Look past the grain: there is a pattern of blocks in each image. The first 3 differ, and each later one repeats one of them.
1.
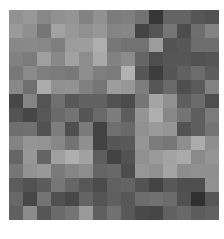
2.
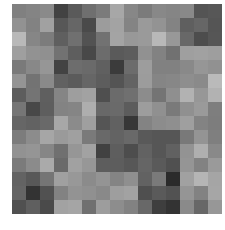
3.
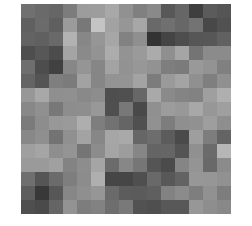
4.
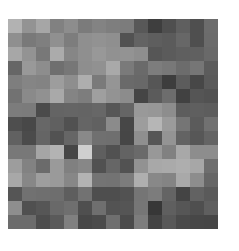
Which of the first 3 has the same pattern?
1
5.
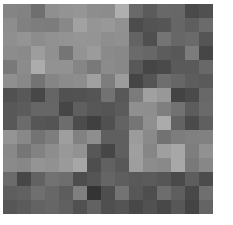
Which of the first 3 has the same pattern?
1
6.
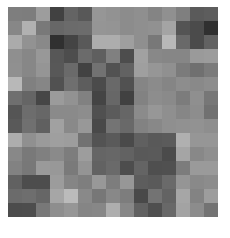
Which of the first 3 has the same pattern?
2
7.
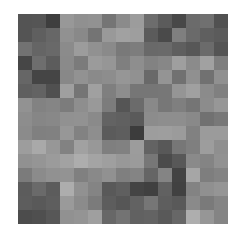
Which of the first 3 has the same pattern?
3
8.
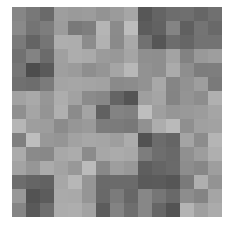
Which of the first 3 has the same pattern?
3
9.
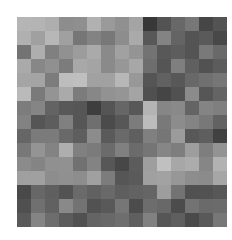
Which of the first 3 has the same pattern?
1
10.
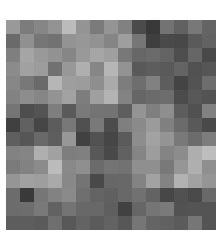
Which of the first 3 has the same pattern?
1
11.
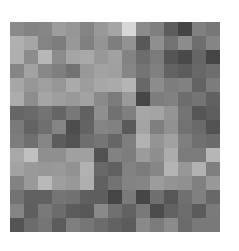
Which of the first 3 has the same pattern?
1
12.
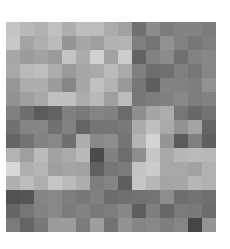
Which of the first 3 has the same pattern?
1
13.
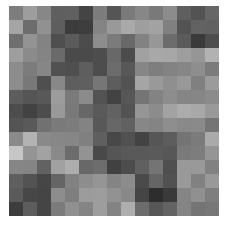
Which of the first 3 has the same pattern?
2
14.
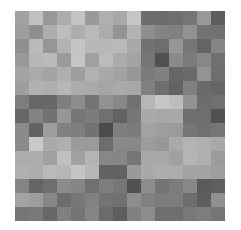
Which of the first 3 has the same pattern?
1
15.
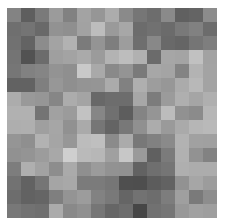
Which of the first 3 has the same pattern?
3
